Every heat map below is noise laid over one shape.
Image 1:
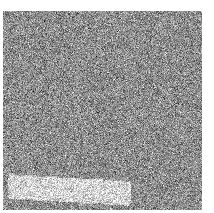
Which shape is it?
bar
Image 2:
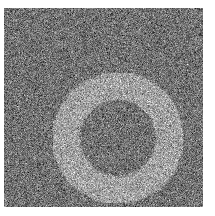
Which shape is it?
ring
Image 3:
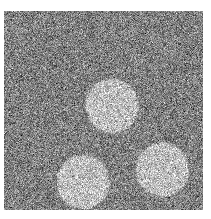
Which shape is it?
three dots
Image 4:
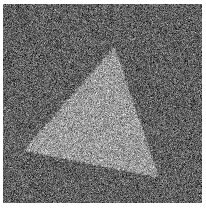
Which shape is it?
triangle
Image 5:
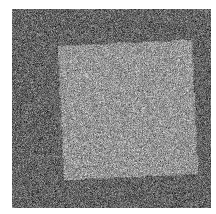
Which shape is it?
square
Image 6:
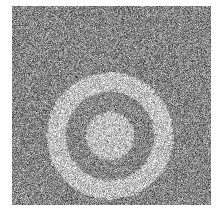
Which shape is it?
bullseye
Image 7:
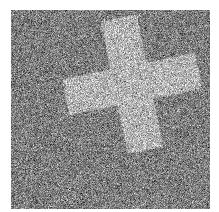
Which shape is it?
cross
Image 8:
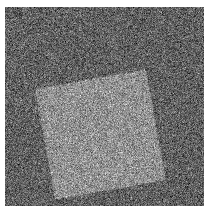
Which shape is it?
square
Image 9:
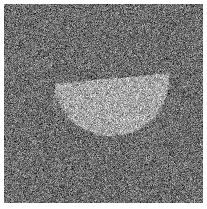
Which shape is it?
half disc
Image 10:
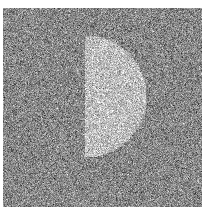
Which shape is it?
half disc
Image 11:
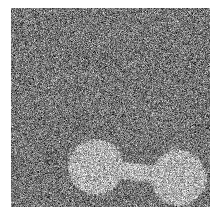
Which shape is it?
dumbbell
